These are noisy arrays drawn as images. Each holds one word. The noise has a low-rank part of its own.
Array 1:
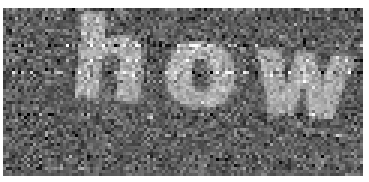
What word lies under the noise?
how
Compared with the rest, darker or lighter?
lighter
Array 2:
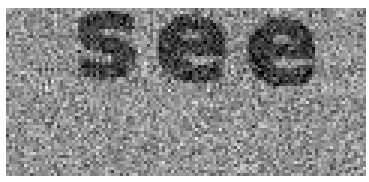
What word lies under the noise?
see
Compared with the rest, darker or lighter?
darker
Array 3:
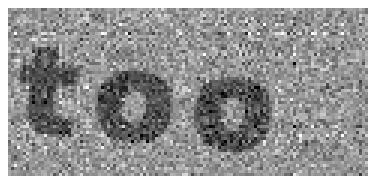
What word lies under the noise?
too
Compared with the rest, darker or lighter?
darker
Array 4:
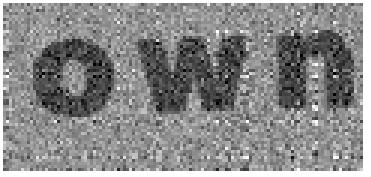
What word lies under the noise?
own
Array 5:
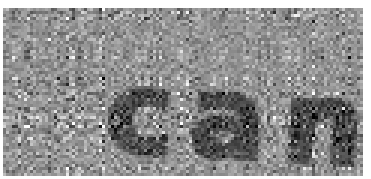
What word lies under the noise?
can
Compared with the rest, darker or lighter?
darker
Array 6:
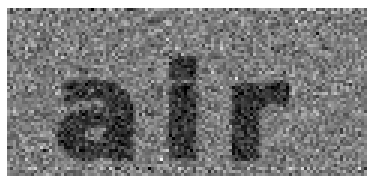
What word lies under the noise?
air
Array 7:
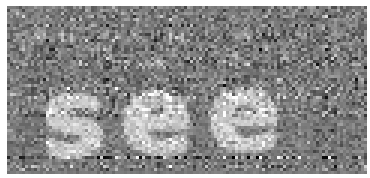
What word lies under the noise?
see
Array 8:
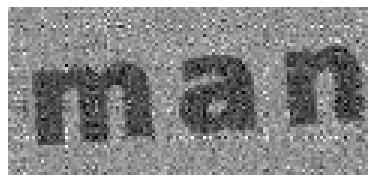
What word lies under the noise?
man
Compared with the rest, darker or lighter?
darker
